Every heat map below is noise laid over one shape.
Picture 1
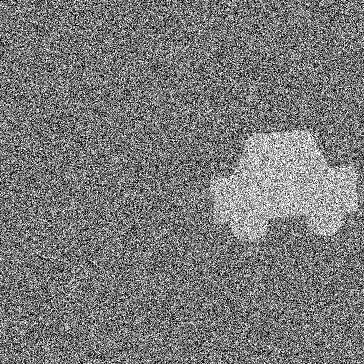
light car, middle right
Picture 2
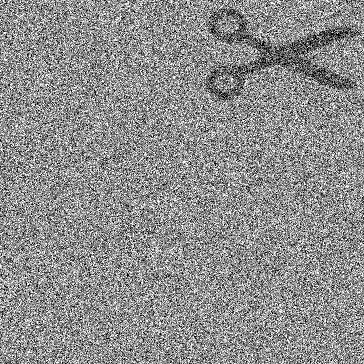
dark pair of scissors, top right
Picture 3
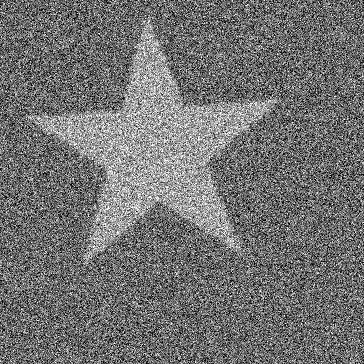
light star
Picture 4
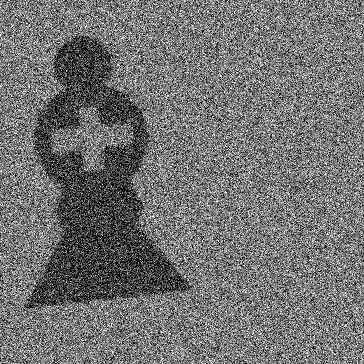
dark chess bishop
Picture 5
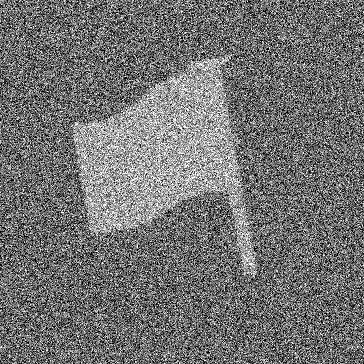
light flag
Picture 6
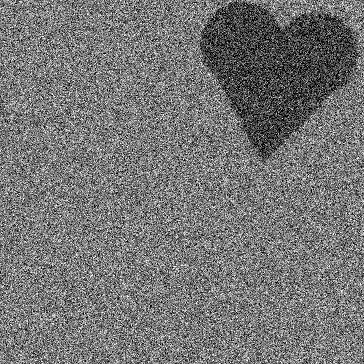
dark heart, top right
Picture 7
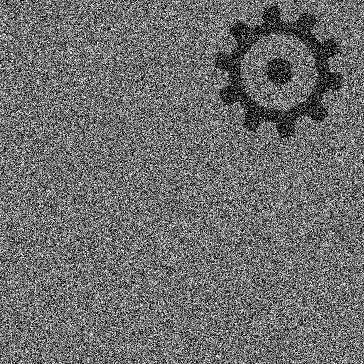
dark gear, top right
